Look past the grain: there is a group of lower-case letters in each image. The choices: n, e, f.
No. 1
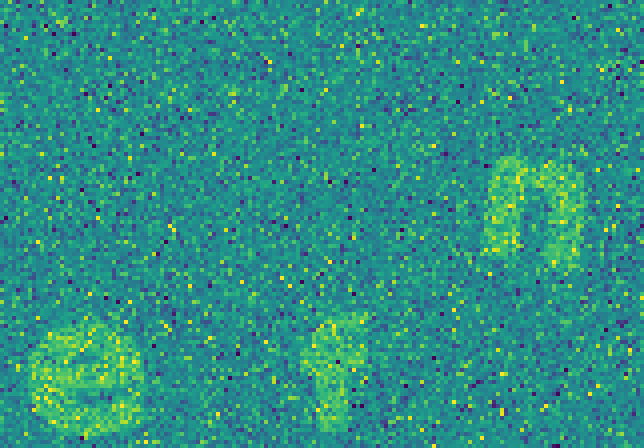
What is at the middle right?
n
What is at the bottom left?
e
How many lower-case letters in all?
3
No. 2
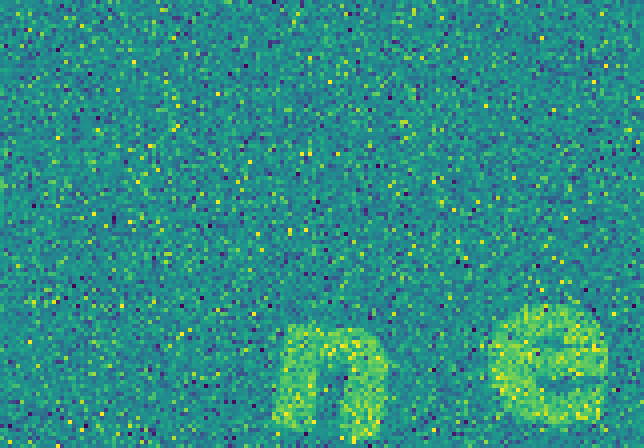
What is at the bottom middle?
n
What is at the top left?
nothing
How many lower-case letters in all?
2
